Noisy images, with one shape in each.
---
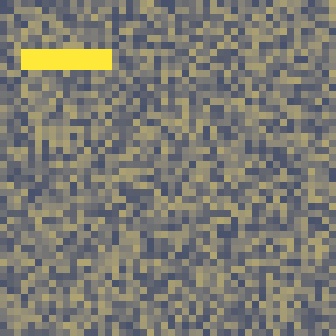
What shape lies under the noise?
bar
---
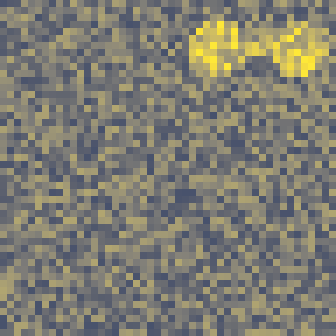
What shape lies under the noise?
dumbbell
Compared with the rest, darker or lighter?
lighter
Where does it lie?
top right
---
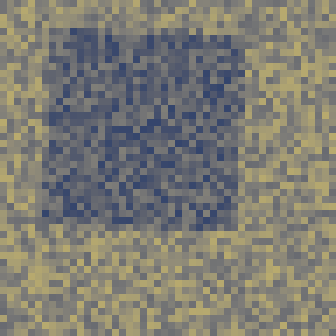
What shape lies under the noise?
square
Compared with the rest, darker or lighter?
darker
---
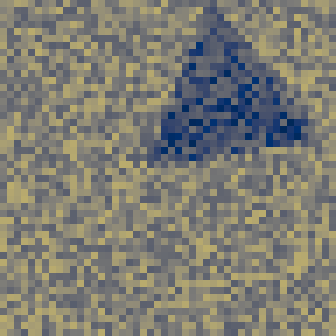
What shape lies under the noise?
triangle
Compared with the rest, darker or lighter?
darker
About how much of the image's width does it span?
half
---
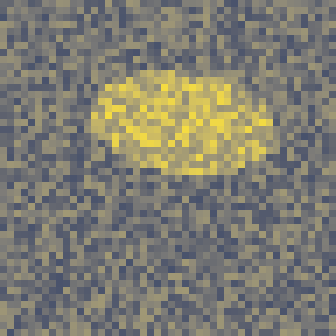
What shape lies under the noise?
ellipse
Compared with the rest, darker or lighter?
lighter
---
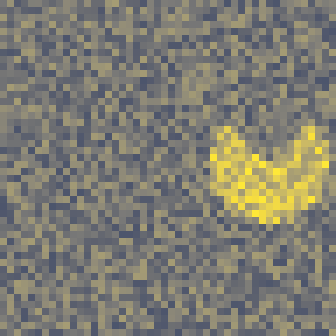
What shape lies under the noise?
disc with a wedge cut out
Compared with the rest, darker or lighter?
lighter
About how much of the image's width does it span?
a third
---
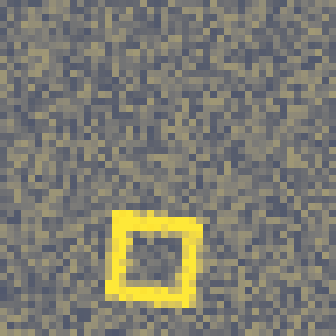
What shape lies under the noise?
square frame
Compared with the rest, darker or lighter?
lighter
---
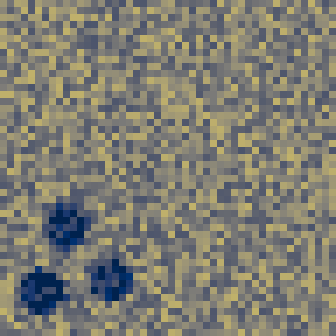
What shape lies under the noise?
three dots
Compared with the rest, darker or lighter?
darker
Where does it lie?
bottom left
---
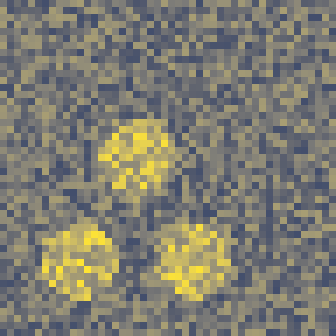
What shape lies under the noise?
three dots
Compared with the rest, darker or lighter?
lighter
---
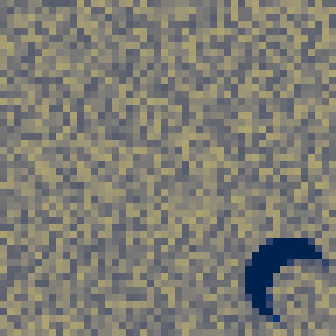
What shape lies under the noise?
crescent
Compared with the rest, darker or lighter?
darker
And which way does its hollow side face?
down and right
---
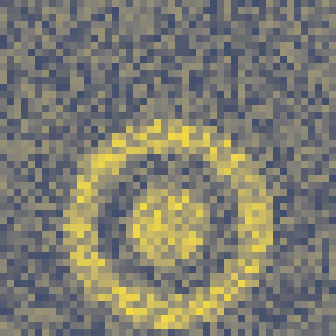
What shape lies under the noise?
bullseye
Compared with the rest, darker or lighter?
lighter
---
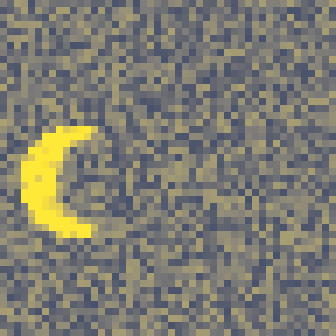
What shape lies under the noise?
crescent
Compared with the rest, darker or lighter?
lighter
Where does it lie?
middle left
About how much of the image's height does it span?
a third
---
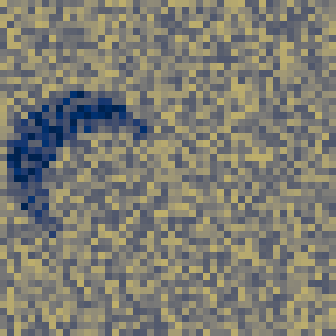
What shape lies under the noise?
crescent
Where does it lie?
middle left
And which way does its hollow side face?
down and right
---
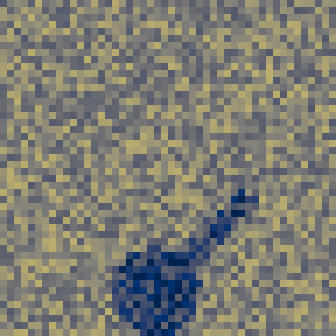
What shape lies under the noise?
lollipop
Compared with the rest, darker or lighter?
darker
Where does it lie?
bottom middle
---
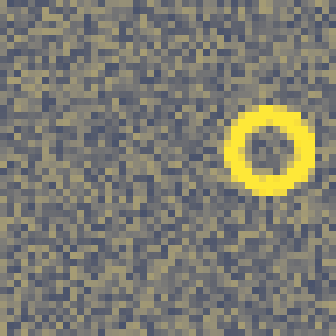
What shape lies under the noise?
ring
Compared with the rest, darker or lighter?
lighter
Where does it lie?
middle right
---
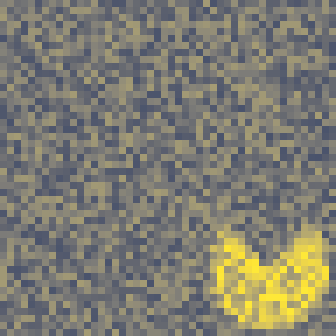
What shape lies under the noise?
disc with a wedge cut out
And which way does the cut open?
up
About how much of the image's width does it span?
a third
